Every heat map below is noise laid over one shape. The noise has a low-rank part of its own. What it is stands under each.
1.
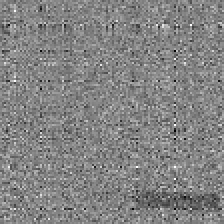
bar
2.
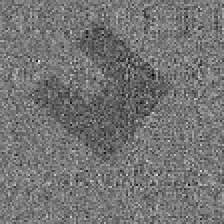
square with a notch
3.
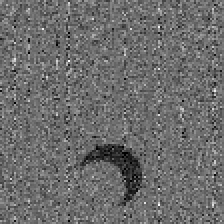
crescent
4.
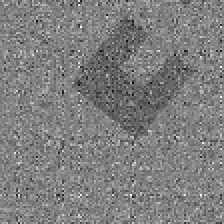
square with a notch
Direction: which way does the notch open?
up and right
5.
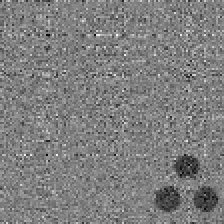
three dots
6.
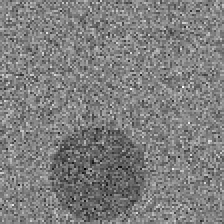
disc
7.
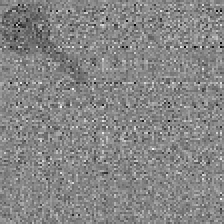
lollipop
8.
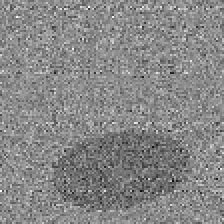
ellipse
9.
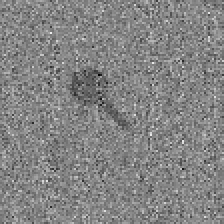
lollipop
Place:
centre
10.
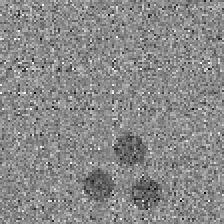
three dots
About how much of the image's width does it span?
a third
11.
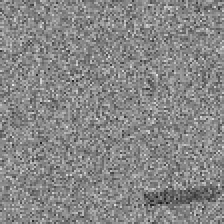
bar
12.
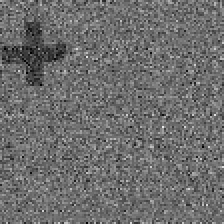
cross
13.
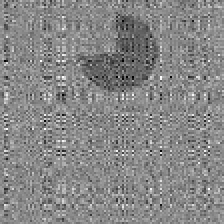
disc with a wedge cut out
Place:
top middle
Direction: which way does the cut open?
up and left
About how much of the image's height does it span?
a third
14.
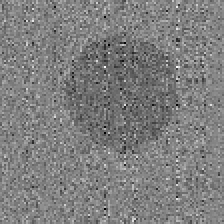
disc
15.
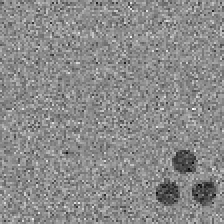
three dots
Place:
bottom right
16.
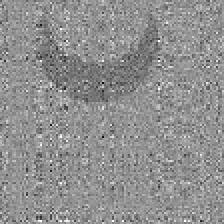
crescent
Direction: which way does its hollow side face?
up
